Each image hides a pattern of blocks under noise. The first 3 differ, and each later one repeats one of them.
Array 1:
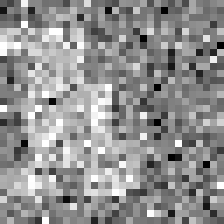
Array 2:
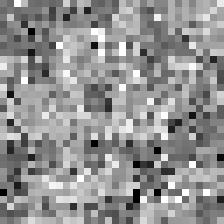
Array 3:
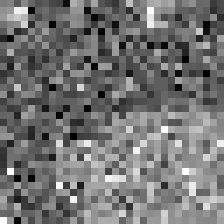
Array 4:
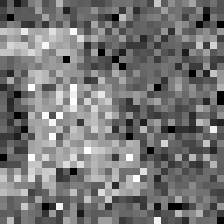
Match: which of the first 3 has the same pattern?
1
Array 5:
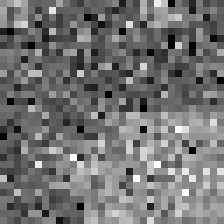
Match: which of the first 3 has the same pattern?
3
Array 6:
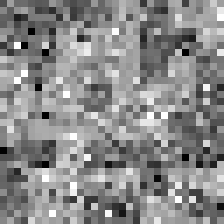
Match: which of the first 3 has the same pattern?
2
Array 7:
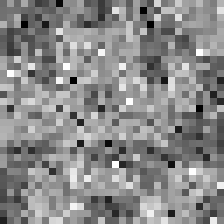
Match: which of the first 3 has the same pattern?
2
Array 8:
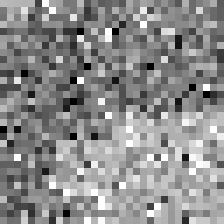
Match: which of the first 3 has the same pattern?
3
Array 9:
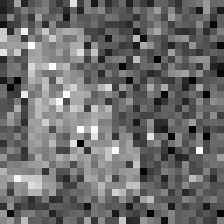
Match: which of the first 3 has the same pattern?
1
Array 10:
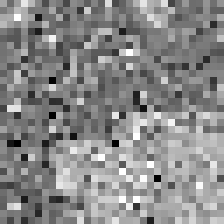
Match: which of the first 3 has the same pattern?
3
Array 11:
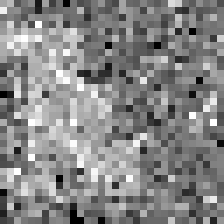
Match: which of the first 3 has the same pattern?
1
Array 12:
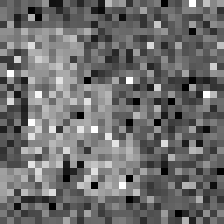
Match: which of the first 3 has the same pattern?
1
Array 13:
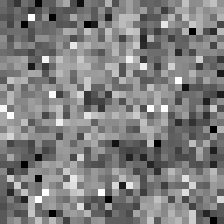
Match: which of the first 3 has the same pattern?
2
